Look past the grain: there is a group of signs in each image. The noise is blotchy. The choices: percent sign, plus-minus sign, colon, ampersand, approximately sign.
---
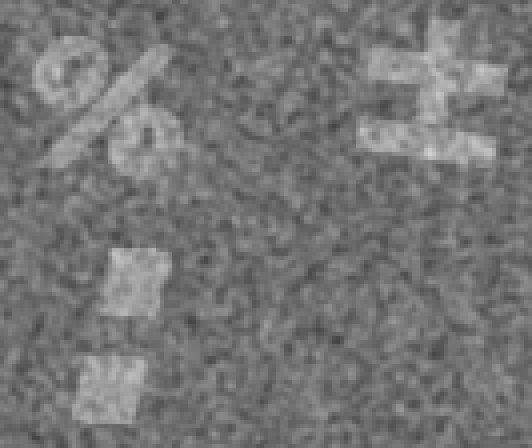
top left: percent sign; top right: plus-minus sign; bottom left: colon
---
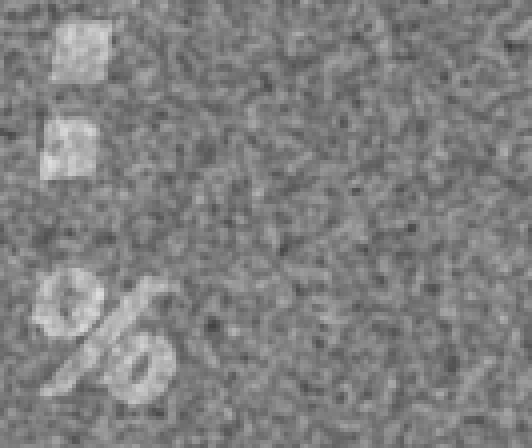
top left: colon; bottom left: percent sign
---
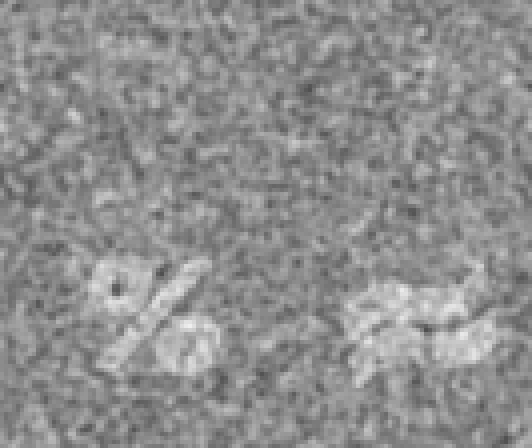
bottom left: percent sign; bottom right: approximately sign
